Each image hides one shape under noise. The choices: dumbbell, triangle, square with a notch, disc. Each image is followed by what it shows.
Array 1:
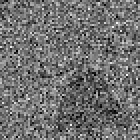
triangle
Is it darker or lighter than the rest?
darker
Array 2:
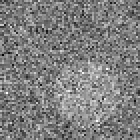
disc
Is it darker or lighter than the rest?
lighter
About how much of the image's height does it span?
half
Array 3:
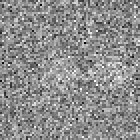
dumbbell
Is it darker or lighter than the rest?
lighter
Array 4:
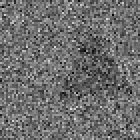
triangle
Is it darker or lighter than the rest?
darker
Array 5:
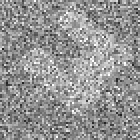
square with a notch
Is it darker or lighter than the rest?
lighter
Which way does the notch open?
up and left
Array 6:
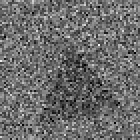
triangle
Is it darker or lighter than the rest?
darker
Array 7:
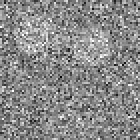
dumbbell
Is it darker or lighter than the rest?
lighter
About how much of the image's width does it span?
two thirds
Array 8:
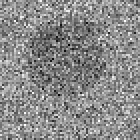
disc
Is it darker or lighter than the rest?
darker
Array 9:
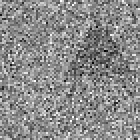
triangle
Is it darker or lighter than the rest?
darker
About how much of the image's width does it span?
half
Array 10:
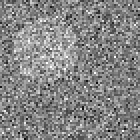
disc
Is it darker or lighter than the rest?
lighter
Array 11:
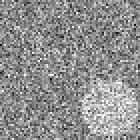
disc
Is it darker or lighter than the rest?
lighter
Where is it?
bottom right
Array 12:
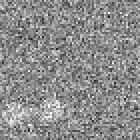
dumbbell
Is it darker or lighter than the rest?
lighter
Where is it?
bottom left
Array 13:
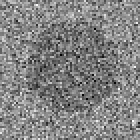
disc
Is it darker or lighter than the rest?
darker
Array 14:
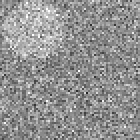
disc
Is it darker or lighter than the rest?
lighter
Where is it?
top left
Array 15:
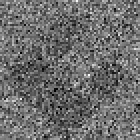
square with a notch
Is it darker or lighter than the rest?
darker
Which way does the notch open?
up and right
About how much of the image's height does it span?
nearly all
